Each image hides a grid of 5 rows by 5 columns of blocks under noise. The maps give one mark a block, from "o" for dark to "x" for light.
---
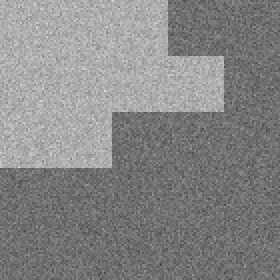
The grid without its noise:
x x x o o
x x x x o
x x o o o
o o o o o
o o o o o
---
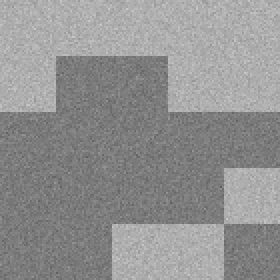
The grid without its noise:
x x x x x
x o o x x
o o o o o
o o o o x
o o x x o
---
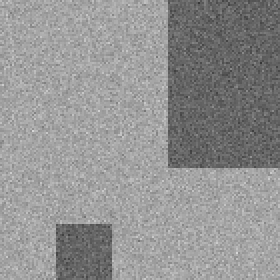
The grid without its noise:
x x x o o
x x x o o
x x x o o
x x x x x
x o x x x
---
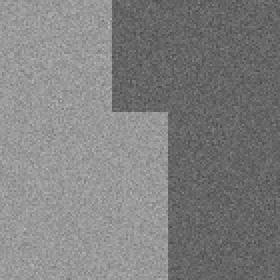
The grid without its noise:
x x o o o
x x o o o
x x x o o
x x x o o
x x x o o
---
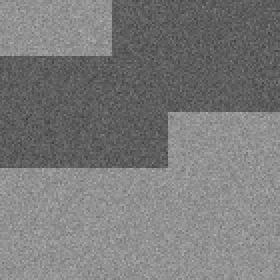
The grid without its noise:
x x o o o
o o o o o
o o o x x
x x x x x
x x x x x
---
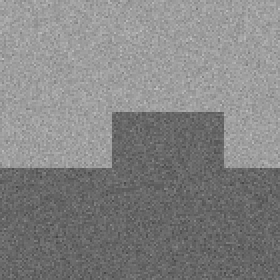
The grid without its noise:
x x x x x
x x x x x
x x o o x
o o o o o
o o o o o
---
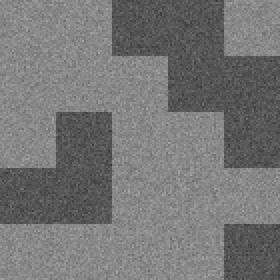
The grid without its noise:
x x o o x
x x x o o
x o x x o
o o x x x
x x x x o
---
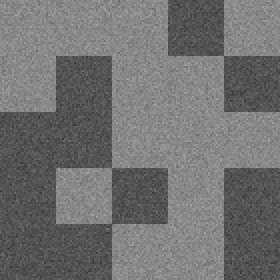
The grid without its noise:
x x x o x
x o x x o
o o x x x
o x o x o
o o x x o
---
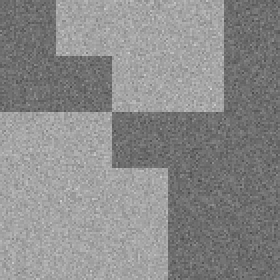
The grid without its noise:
o x x x o
o o x x o
x x o o o
x x x o o
x x x o o
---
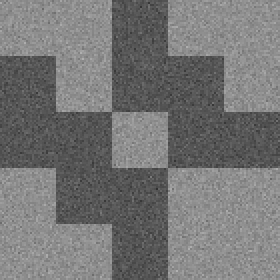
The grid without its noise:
x x o x x
o x o o x
o o x o o
x o o x x
x x o x x
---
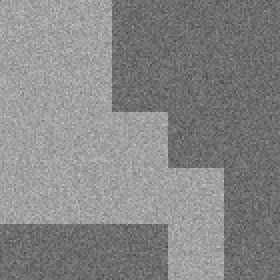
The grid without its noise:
x x o o o
x x o o o
x x x o o
x x x x o
o o o x o
